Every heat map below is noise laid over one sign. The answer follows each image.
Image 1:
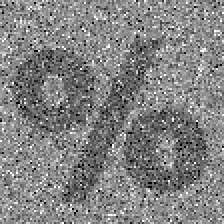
percent sign
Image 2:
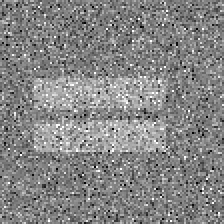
equals sign
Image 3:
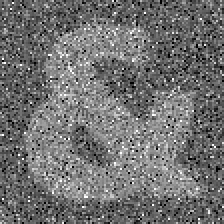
ampersand
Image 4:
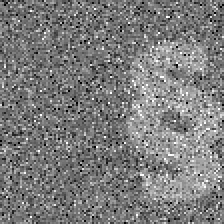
section sign
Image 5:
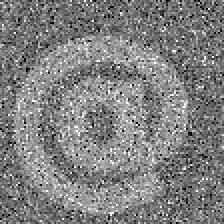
at sign
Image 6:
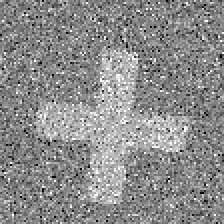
plus sign
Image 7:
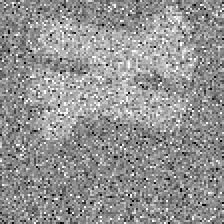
not-equal sign
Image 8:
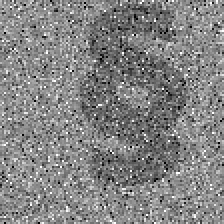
section sign
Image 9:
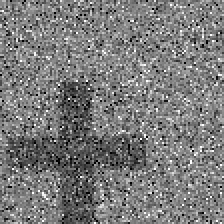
plus sign
